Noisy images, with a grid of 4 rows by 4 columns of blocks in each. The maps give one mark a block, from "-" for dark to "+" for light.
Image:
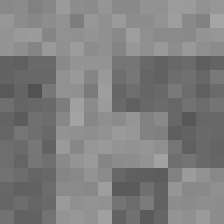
++++
-+--
-++-
-+-+
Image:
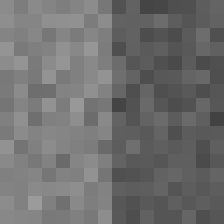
++--
++--
++--
++--
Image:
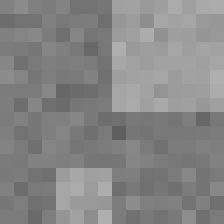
--++
--++
----
-+--
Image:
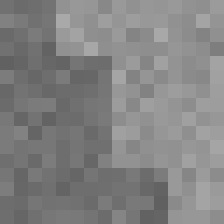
-+++
--++
--++
---+
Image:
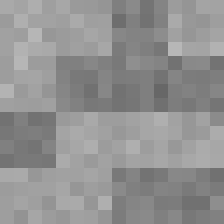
++-+
+---
-+++
++--
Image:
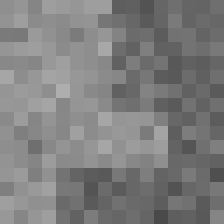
++--
++--
+++-
+---
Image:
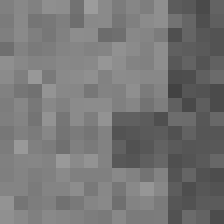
+++-
+++-
++--
+++-
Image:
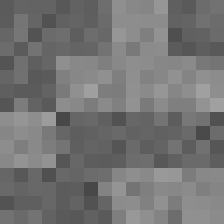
--+-
-+++
+---
--++
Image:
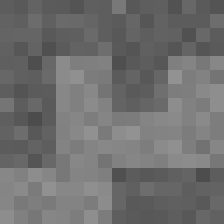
----
-+-+
-+++
++--
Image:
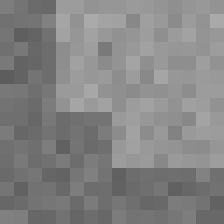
-+++
-+++
--++
----
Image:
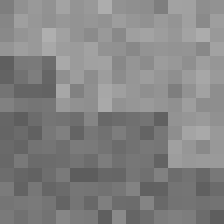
++++
-+++
---+
----
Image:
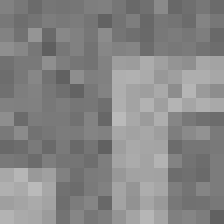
----
--++
--+-
+-+-
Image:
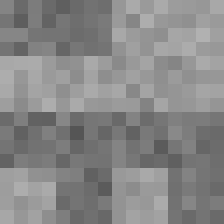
--++
++++
----
+-+-
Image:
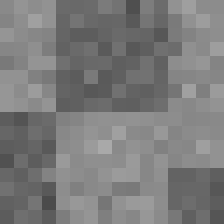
+--+
+--+
-+++
-++-
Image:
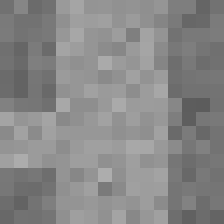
-++-
-++-
+++-
-++-
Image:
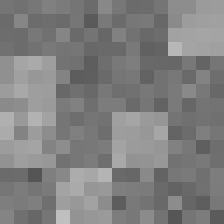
---+
+---
+-+-
-+--
